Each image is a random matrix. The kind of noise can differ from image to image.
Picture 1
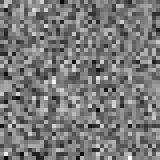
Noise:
low rank plus noise
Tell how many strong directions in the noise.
five to eight
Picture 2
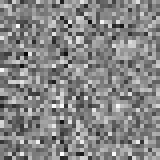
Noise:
low rank plus noise
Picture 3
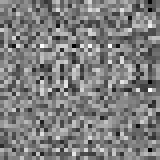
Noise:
low rank plus noise
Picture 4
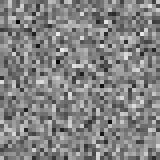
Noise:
independent entries
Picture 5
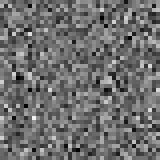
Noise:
low rank plus noise
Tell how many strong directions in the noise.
five to eight
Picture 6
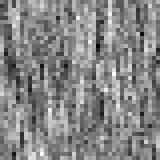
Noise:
streaked along the columns
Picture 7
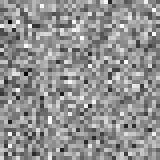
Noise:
independent entries
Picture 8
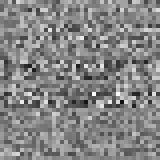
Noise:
rows of uneven size
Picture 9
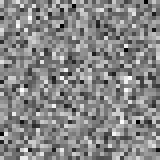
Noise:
independent entries
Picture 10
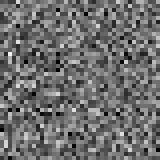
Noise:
low rank plus noise
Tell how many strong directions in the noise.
five to eight
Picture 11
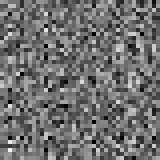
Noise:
low rank plus noise
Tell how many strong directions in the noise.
two
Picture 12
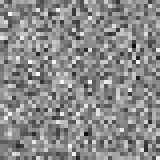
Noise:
low rank plus noise
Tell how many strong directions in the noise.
five to eight
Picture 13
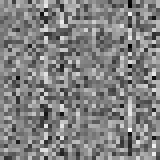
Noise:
columns of uneven size
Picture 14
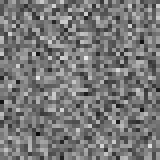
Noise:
independent entries
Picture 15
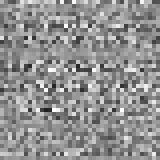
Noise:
rows of uneven size
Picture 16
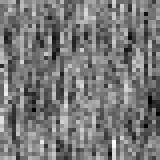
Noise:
streaked along the columns
